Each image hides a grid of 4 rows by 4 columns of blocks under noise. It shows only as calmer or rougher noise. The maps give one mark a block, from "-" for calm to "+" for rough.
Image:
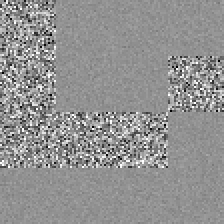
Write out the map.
+ - - -
+ - - +
+ + + -
- - - -
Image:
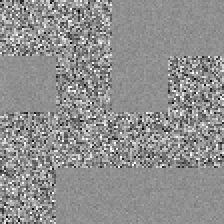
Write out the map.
+ + - -
- + - +
+ + + +
+ - - -
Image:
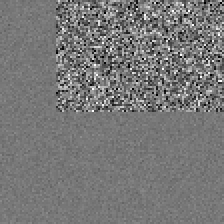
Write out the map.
- + + +
- + + +
- - - -
- - - -
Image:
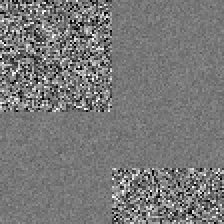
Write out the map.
+ + - -
+ + - -
- - - -
- - + +
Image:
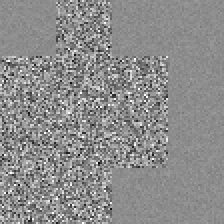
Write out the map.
- + - -
+ + + -
+ + + -
+ + - -
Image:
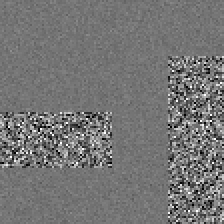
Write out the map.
- - - -
- - - +
+ + - +
- - - +
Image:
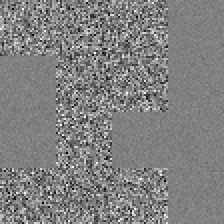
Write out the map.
+ + + -
- + + -
- + - -
+ + + -
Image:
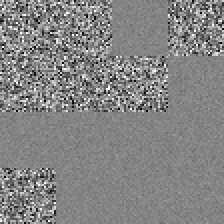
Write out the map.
+ + - +
+ + + -
- - - -
+ - - -
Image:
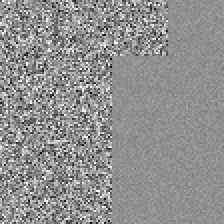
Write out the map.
+ + + -
+ + - -
+ + - -
+ + - -
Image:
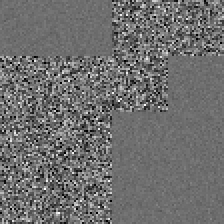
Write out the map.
- - + +
+ + + -
+ + - -
+ + - -
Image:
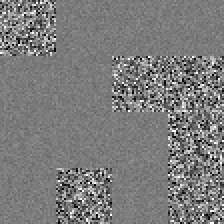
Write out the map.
+ - - -
- - + +
- - - +
- + - +
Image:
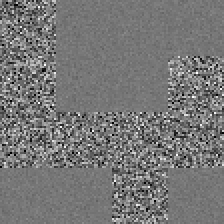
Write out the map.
+ - - -
+ - - +
+ + + +
- - + -
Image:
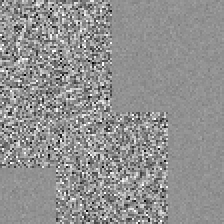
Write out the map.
+ + - -
+ + - -
+ + + -
- + + -
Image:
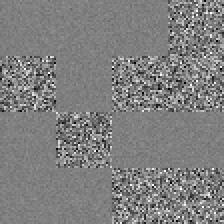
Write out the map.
- - - +
+ - + +
- + - -
- - + +
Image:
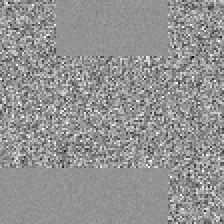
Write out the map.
+ - - +
+ + + +
+ + + +
- - - +
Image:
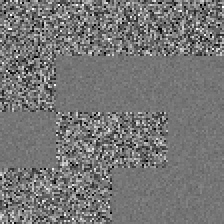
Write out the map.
+ + + +
+ - - -
- + + -
+ + - -
